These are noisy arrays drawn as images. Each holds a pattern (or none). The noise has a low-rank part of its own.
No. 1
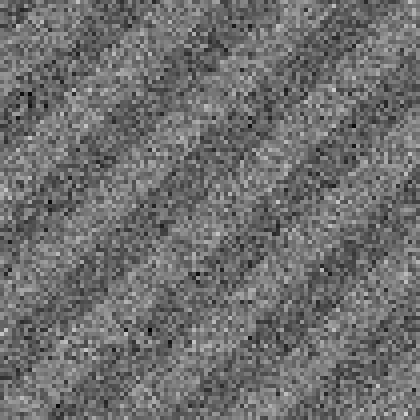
diagonal stripes
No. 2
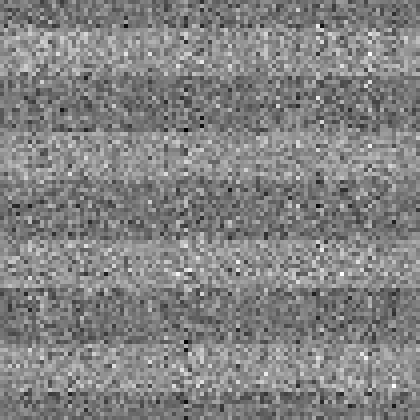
horizontal stripes
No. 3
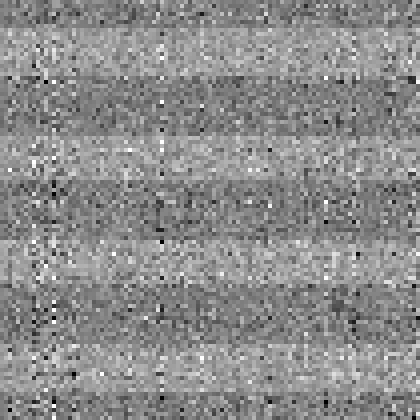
horizontal stripes
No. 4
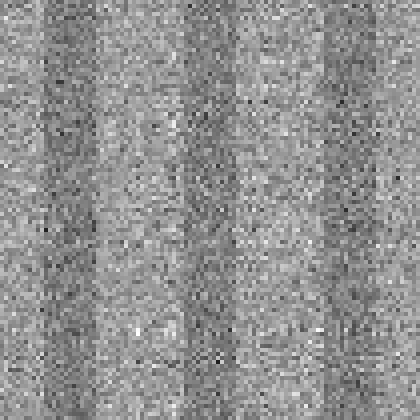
vertical stripes
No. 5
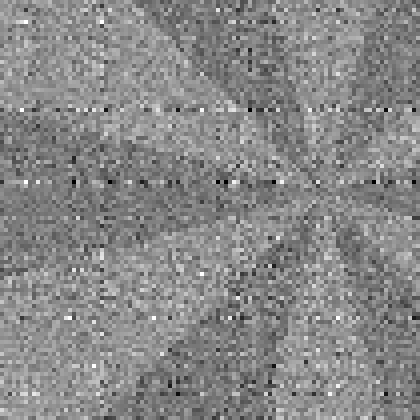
spokes from one point
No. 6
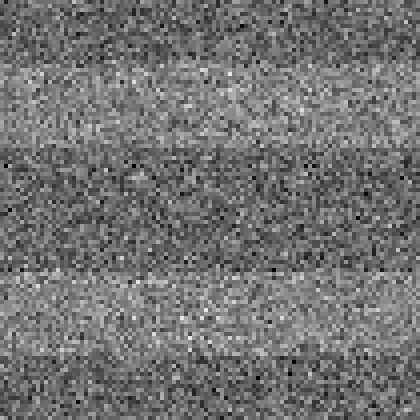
horizontal stripes
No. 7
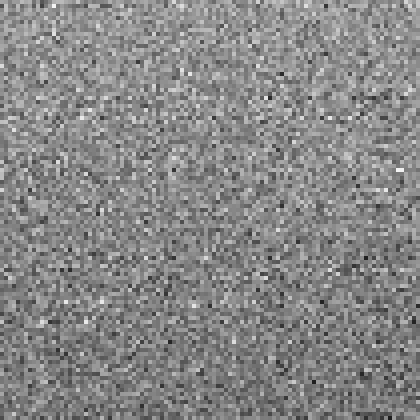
a smooth slope
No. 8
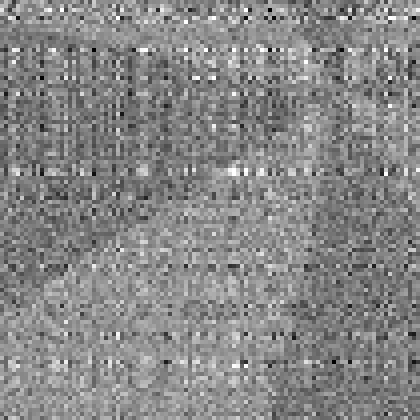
spokes from one point
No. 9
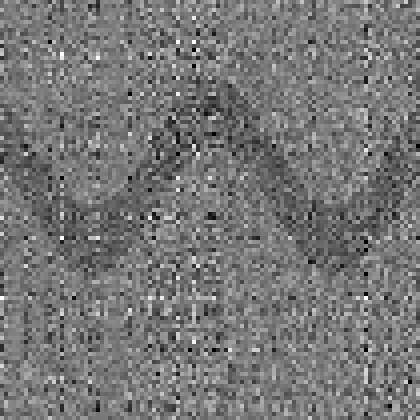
a wavy band
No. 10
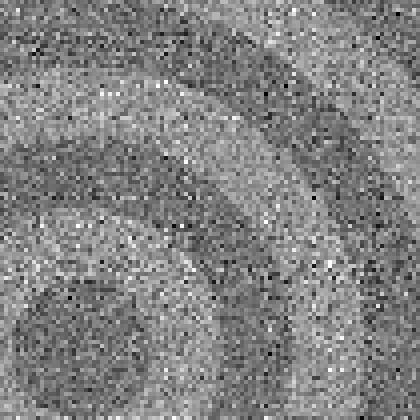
rings round one point
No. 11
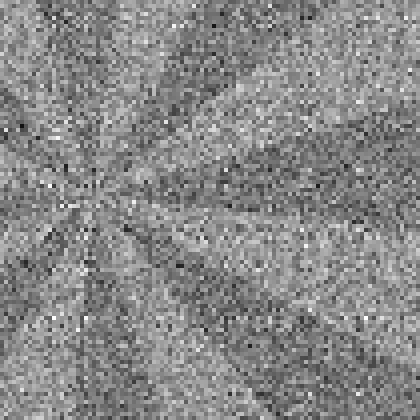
spokes from one point
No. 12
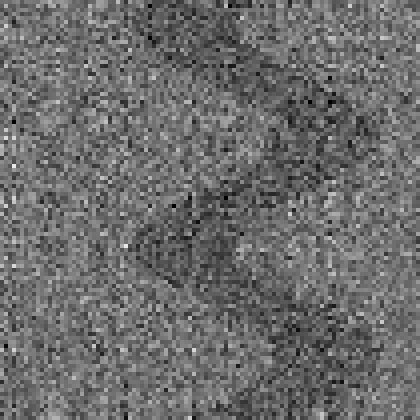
a wavy band
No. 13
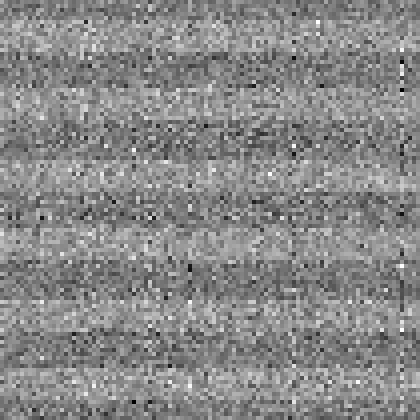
horizontal stripes
